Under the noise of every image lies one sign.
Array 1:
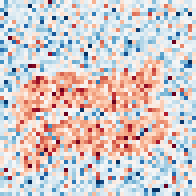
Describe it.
red approximately sign
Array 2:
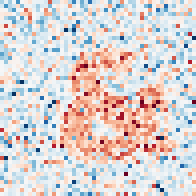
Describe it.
red ampersand
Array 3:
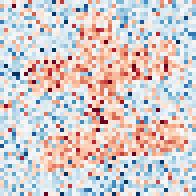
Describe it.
red plus-minus sign
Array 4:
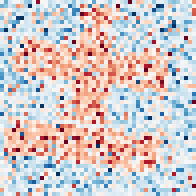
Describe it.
red plus-minus sign
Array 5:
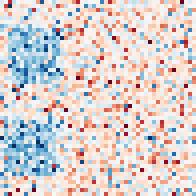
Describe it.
blue colon
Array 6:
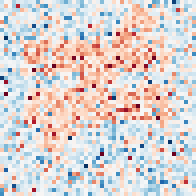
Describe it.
red not-equal sign
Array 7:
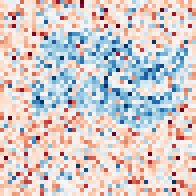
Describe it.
blue approximately sign
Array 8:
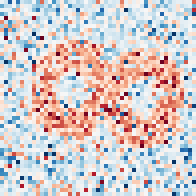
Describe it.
red infinity sign
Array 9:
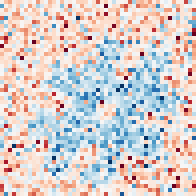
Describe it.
blue hash sign
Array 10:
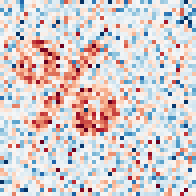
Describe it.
red percent sign
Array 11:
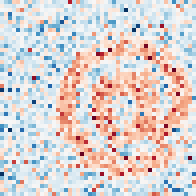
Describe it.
red at sign
